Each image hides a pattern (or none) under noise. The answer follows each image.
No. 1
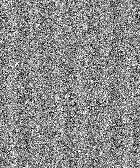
vertical stripes
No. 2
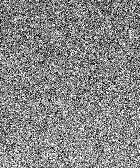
a smooth slope
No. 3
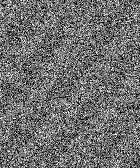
diagonal stripes
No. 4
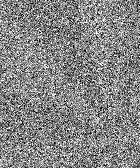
spokes from one point
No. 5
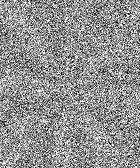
spokes from one point
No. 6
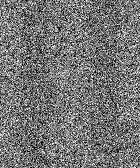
vertical stripes
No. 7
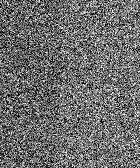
a sharp edge
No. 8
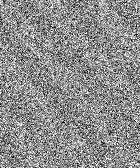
diagonal stripes
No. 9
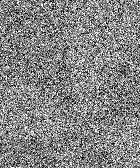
spokes from one point
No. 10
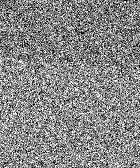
a sharp edge
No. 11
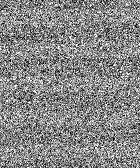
horizontal stripes
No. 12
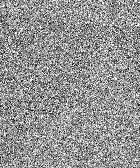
spokes from one point
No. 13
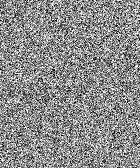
only noise
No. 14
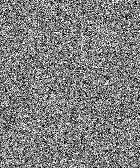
only noise
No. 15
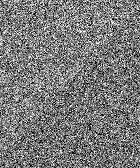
a sharp edge
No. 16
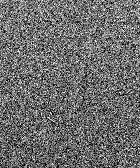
a smooth slope
